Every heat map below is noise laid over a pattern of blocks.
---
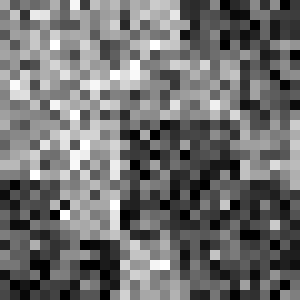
mirrored about the diagonal from the top left
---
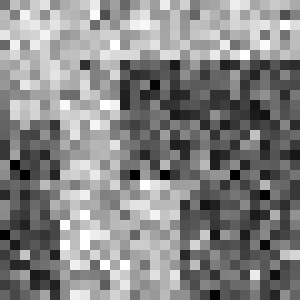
no symmetry
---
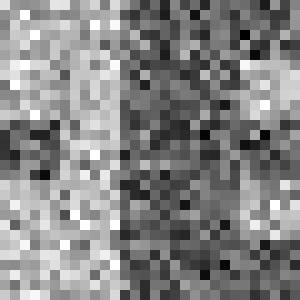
top and bottom mirror each other
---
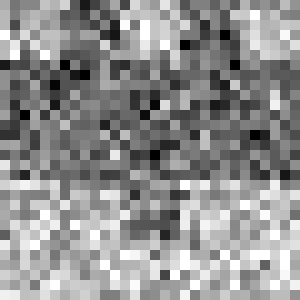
left and right mirror each other
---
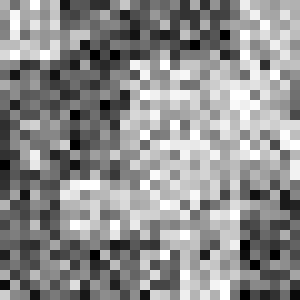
no symmetry
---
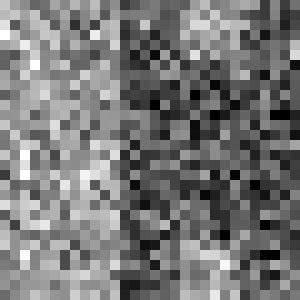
top and bottom mirror each other
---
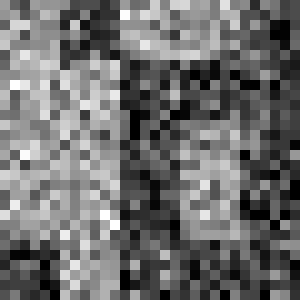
no symmetry
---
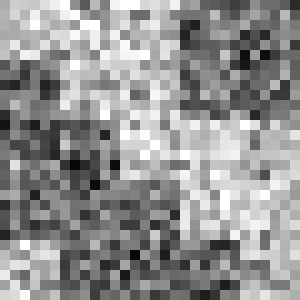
mirrored about the diagonal from the bottom left
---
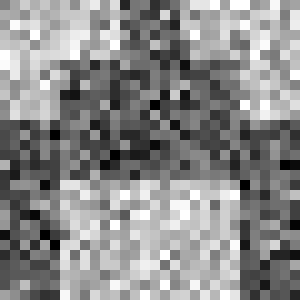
left and right mirror each other
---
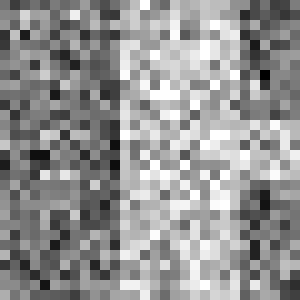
top and bottom mirror each other
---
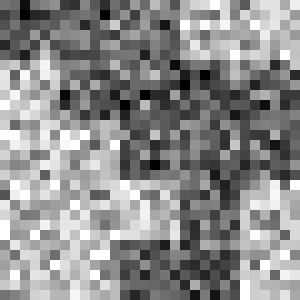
no symmetry
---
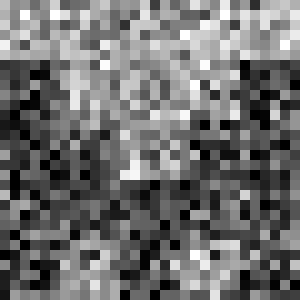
left and right mirror each other
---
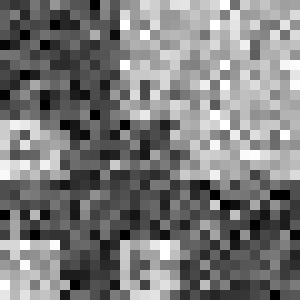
mirrored about the diagonal from the bottom left
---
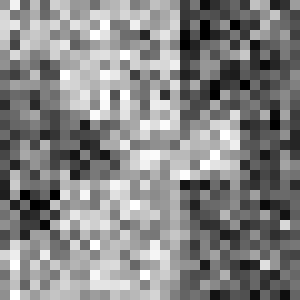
top and bottom mirror each other
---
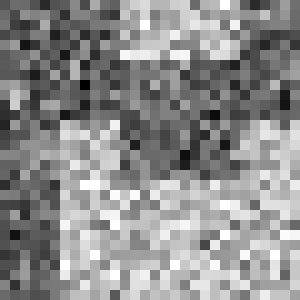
no symmetry
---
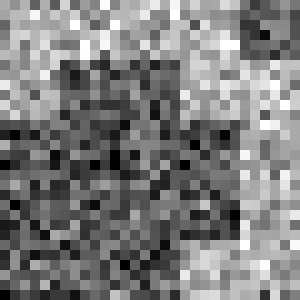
mirrored about the diagonal from the bottom left
